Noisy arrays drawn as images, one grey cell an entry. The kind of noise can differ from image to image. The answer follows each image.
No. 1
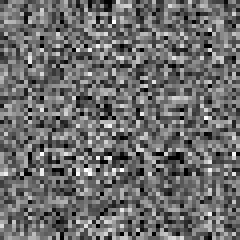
low rank plus noise
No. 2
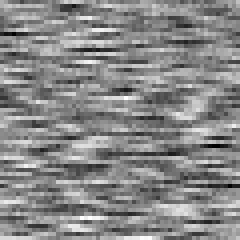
streaked along the rows
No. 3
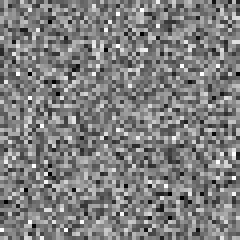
independent entries
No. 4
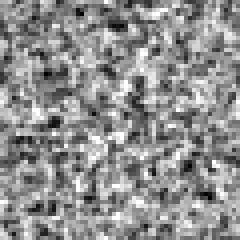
blotchy
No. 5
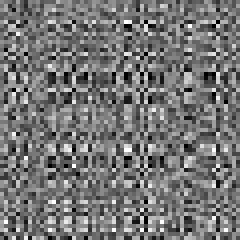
low rank plus noise
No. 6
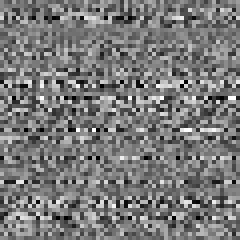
rows of uneven size
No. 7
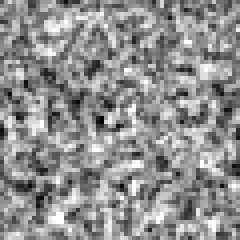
blotchy
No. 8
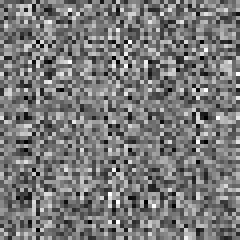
low rank plus noise
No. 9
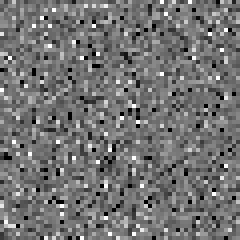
heavy tails
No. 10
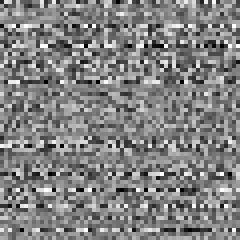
rows of uneven size
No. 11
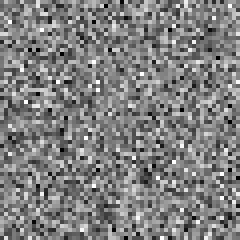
independent entries
